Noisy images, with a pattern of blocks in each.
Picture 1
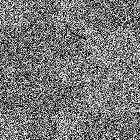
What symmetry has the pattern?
top and bottom mirror each other
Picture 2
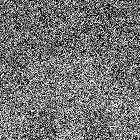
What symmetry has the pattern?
left and right mirror each other
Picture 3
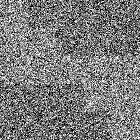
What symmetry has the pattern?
the same after a half turn
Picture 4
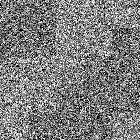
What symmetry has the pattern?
mirrored about the diagonal from the top left
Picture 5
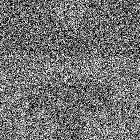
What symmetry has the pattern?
left and right mirror each other
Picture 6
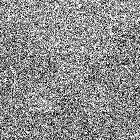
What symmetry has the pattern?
left and right mirror each other
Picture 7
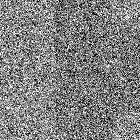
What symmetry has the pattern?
top and bottom mirror each other
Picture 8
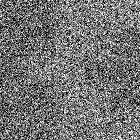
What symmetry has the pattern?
top and bottom mirror each other
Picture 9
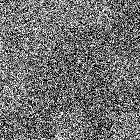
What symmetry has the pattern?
mirrored about the diagonal from the top left
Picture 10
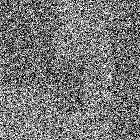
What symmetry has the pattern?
no symmetry
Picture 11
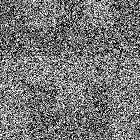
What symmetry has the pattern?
left and right mirror each other
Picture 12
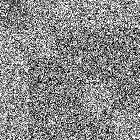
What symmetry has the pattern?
mirrored about the diagonal from the top left
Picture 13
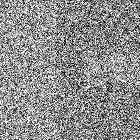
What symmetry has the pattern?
top and bottom mirror each other
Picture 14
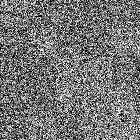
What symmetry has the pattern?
mirrored about the diagonal from the top left
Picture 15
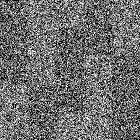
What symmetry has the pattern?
the same after a half turn
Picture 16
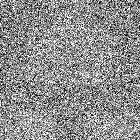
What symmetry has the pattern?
left and right mirror each other
